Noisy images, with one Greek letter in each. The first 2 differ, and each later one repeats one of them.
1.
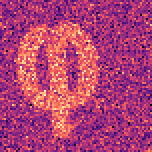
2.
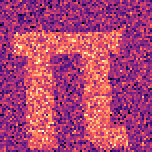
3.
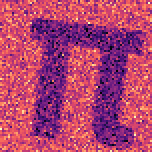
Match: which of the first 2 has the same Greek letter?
2
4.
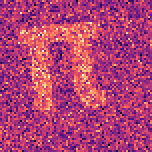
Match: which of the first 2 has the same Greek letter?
2
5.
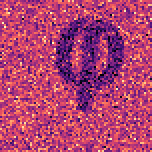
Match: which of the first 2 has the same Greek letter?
1
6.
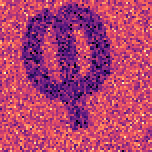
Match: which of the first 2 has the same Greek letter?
1
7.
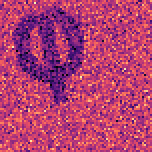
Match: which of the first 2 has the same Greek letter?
1
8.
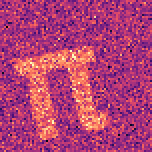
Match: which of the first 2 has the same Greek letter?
2
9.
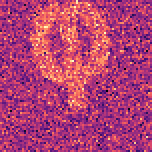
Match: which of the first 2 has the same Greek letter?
1
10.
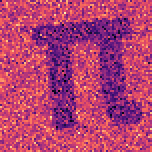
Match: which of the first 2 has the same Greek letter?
2
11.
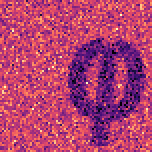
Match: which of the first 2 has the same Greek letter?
1
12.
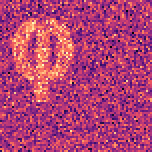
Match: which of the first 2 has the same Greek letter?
1
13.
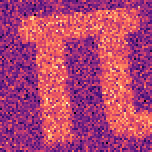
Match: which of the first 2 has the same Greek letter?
2
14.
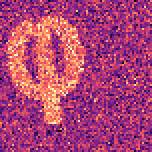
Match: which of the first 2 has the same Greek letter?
1
